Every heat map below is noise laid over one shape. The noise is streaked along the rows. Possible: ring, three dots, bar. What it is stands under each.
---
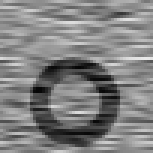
dark ring
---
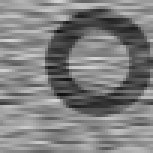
dark ring
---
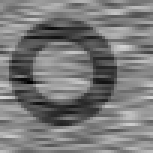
dark ring
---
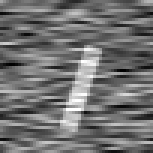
light bar
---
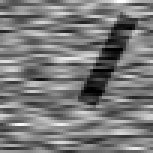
dark bar
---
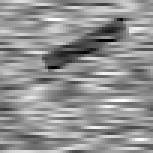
dark bar
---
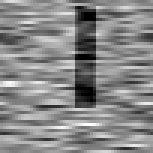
dark bar
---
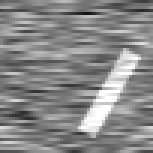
light bar
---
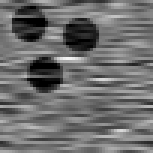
dark three dots
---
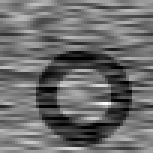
dark ring
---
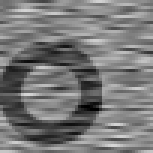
dark ring
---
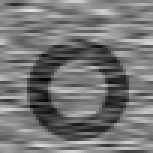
dark ring
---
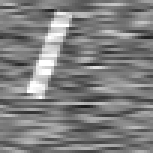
light bar
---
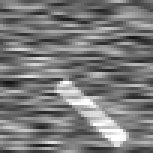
light bar
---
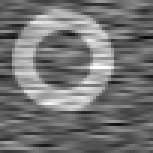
light ring
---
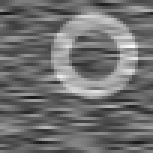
light ring
